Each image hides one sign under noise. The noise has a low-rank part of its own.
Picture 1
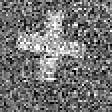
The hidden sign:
plus sign
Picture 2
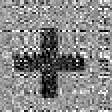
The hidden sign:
plus sign
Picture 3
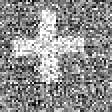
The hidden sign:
plus sign
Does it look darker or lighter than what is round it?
lighter
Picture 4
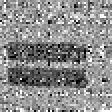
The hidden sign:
equals sign
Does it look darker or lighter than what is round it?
darker
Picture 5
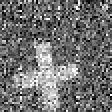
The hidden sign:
plus sign
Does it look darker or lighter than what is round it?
lighter
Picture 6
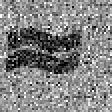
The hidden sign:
approximately sign
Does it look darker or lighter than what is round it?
darker
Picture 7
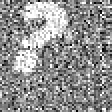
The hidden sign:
question mark
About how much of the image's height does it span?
two thirds
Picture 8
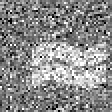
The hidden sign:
approximately sign
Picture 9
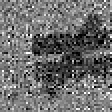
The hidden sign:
not-equal sign
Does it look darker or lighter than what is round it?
darker
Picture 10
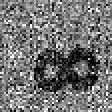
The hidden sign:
infinity sign
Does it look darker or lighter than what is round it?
darker
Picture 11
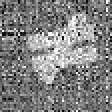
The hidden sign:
not-equal sign
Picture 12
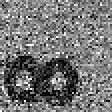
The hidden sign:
infinity sign
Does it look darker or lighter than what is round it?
darker
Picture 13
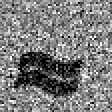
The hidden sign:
approximately sign
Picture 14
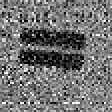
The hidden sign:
equals sign
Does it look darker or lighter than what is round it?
darker
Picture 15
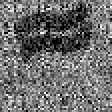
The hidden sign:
approximately sign
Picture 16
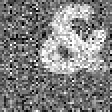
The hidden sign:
ampersand
